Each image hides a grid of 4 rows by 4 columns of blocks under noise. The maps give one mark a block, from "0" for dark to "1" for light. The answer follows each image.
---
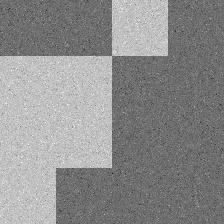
0 0 1 0
1 1 0 0
1 1 0 0
1 0 0 0
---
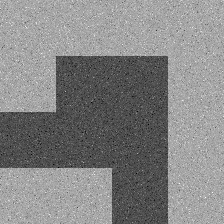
1 1 1 1
1 0 0 1
0 0 0 1
1 1 0 1
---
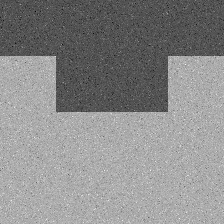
0 0 0 0
1 0 0 1
1 1 1 1
1 1 1 1
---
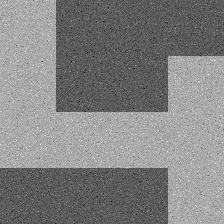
1 0 0 0
1 0 0 1
1 1 1 1
0 0 0 1
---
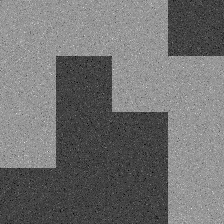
1 1 1 0
1 0 1 1
1 0 0 1
0 0 0 1
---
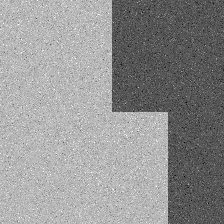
1 1 0 0
1 1 0 0
1 1 1 0
1 1 1 0
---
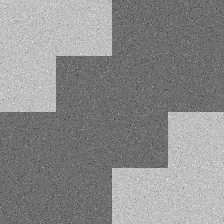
1 1 0 0
1 0 0 0
0 0 0 1
0 0 1 1
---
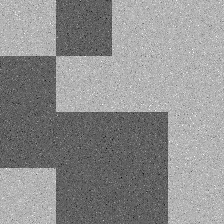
1 0 1 1
0 1 1 1
0 0 0 1
1 0 0 1
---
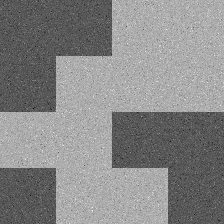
0 0 1 1
0 1 1 1
1 1 0 0
0 1 1 0
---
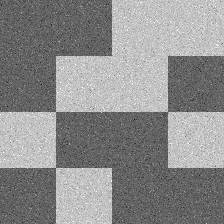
0 0 1 1
0 1 1 0
1 0 0 1
0 1 0 0
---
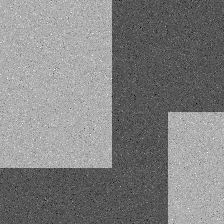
1 1 0 0
1 1 0 0
1 1 0 1
0 0 0 1
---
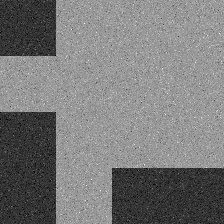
0 1 1 1
1 1 1 1
0 1 1 1
0 1 0 0
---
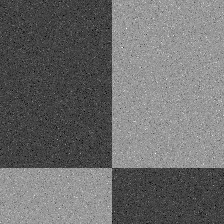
0 0 1 1
0 0 1 1
0 0 1 1
1 1 0 0
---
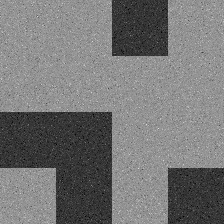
1 1 0 1
1 1 1 1
0 0 1 1
1 0 1 0
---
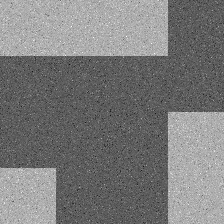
1 1 1 0
0 0 0 0
0 0 0 1
1 0 0 1
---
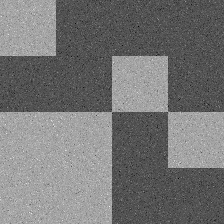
1 0 0 0
0 0 1 0
1 1 0 1
1 1 0 0
